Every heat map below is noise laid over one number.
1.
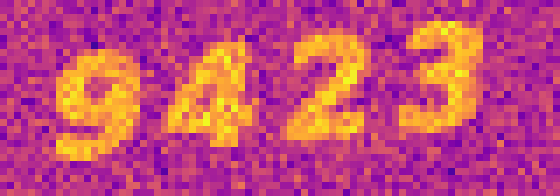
9423
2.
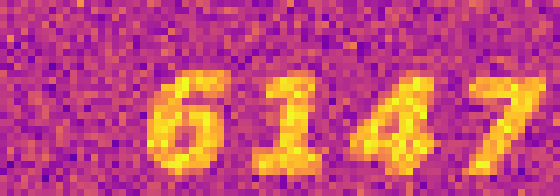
6147
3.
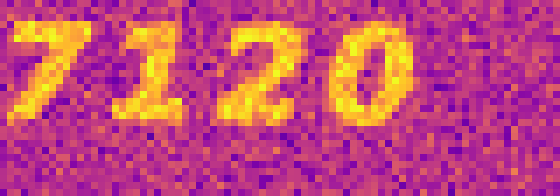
7120
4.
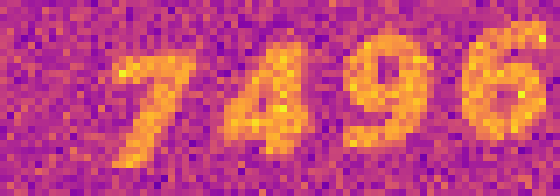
7496
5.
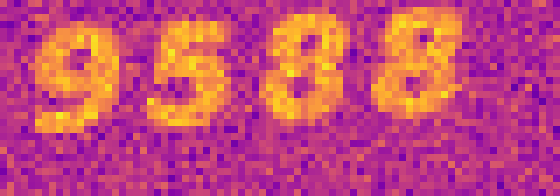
9588
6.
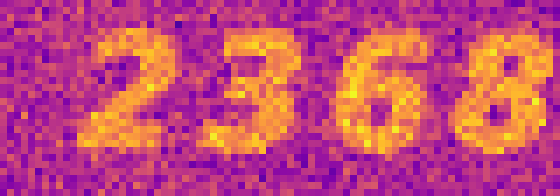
2368
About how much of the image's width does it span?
nearly all
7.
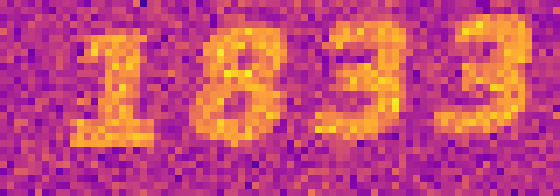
1833
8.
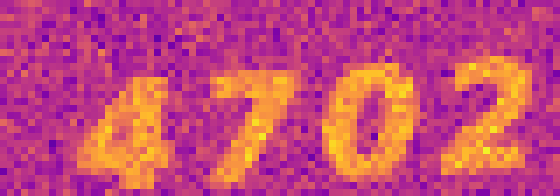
4702
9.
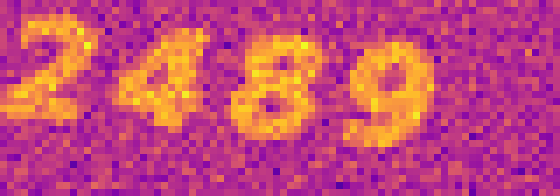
2489
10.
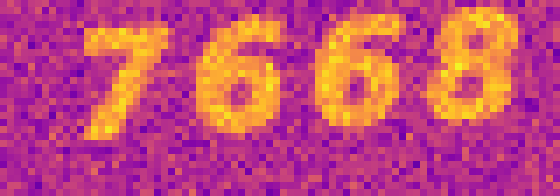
7668
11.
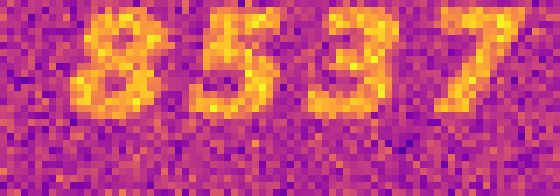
8537
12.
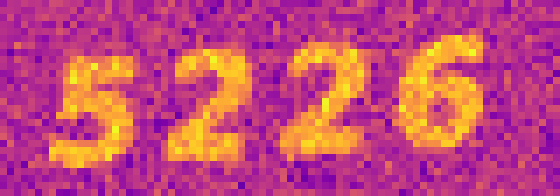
5226
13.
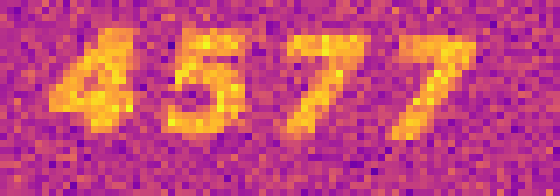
4577
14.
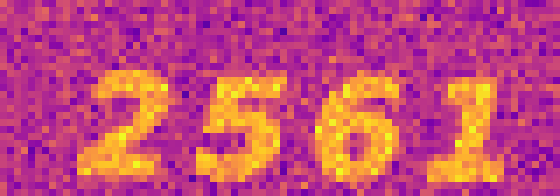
2561
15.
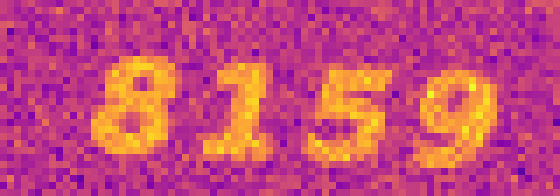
8159
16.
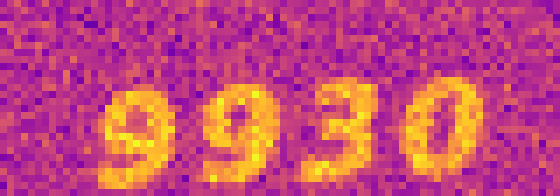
9930
